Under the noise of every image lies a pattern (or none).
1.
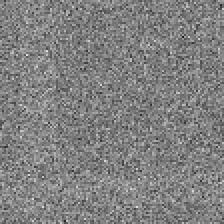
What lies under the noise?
bands of rows crossing bands of columns
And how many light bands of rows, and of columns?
1 and 1
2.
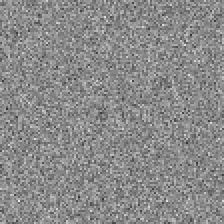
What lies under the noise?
only noise
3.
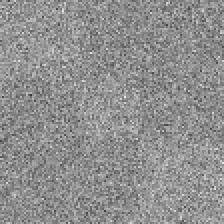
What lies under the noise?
blocks along the diagonal
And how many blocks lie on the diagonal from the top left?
3
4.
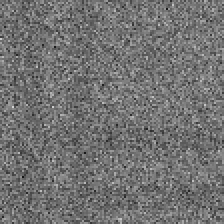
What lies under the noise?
bands of rows crossing bands of columns
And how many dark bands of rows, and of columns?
2 and 2
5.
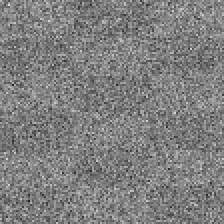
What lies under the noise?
a checkerboard
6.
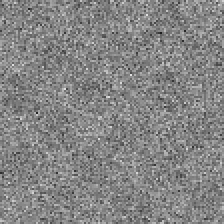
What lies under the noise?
a checkerboard
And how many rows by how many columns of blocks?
6 by 6
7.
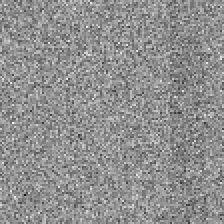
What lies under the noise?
one band of columns
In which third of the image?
right
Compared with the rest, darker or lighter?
darker
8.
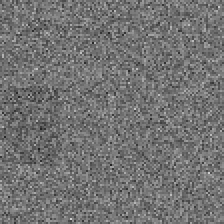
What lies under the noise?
one block
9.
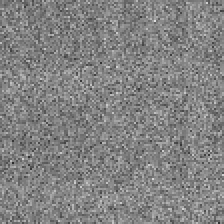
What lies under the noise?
bands of rows crossing bands of columns
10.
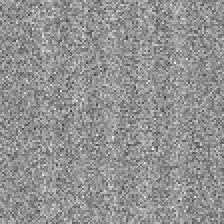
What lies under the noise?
bands of columns
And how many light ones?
5
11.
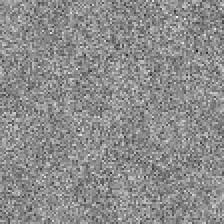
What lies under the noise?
a checkerboard
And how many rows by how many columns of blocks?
4 by 6
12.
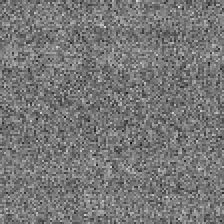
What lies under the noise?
bands of rows
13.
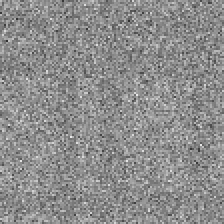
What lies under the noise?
bands of rows crossing bands of columns
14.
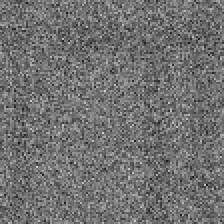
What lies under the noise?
bands of rows crossing bands of columns
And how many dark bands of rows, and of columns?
1 and 3
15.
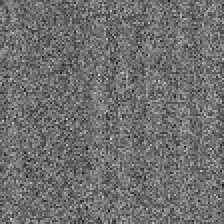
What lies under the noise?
bands of columns
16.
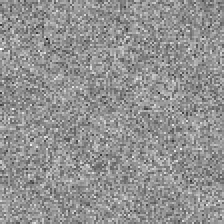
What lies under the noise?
a checkerboard
